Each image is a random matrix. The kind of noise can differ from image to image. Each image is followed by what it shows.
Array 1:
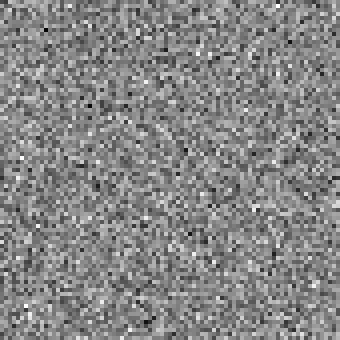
independent entries
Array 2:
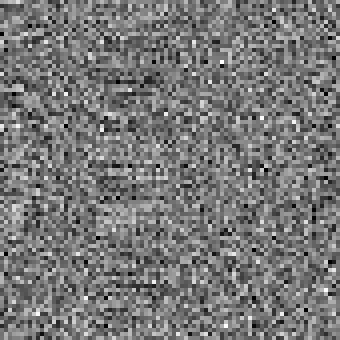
low rank plus noise
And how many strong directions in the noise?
five to eight
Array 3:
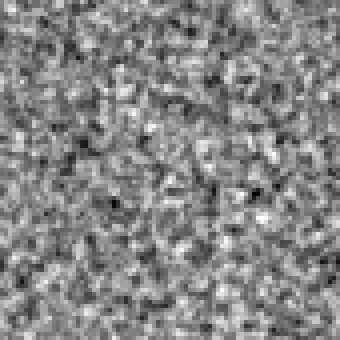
blotchy
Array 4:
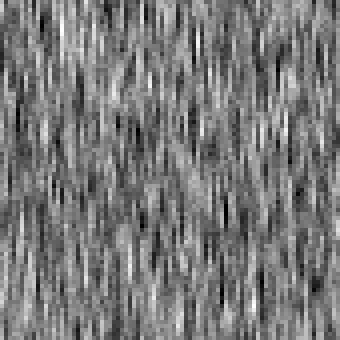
streaked along the columns
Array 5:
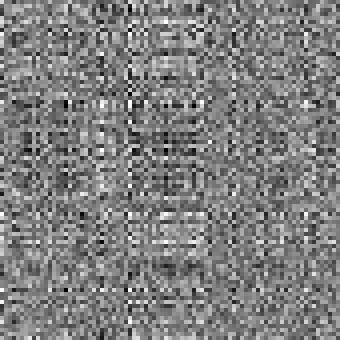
low rank plus noise
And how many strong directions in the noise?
two
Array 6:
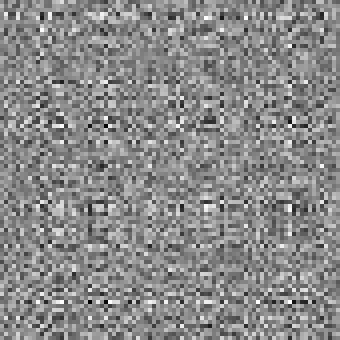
low rank plus noise
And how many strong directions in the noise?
two
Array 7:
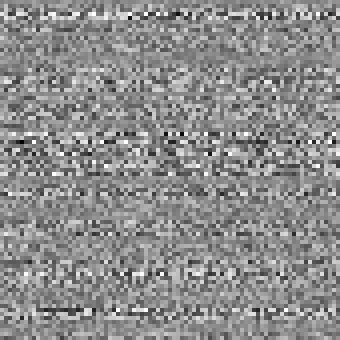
rows of uneven size
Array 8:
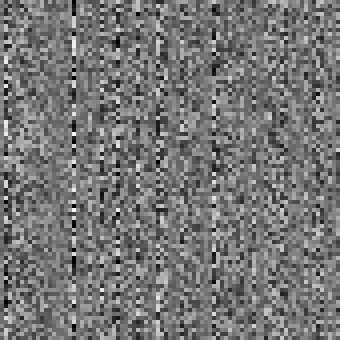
columns of uneven size
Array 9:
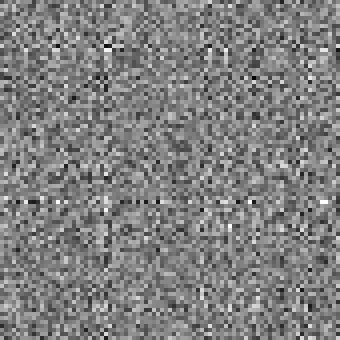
low rank plus noise
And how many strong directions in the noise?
three or four
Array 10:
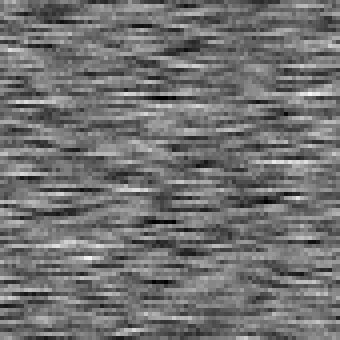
streaked along the rows
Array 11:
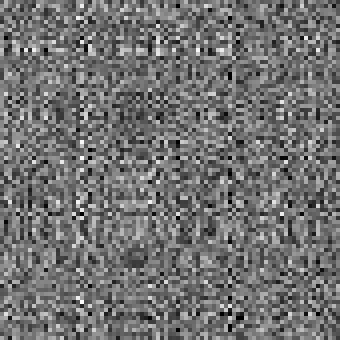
low rank plus noise
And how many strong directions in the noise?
three or four
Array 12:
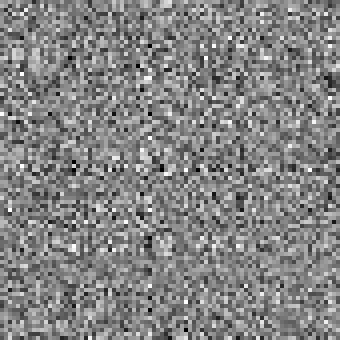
low rank plus noise
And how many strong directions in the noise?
five to eight
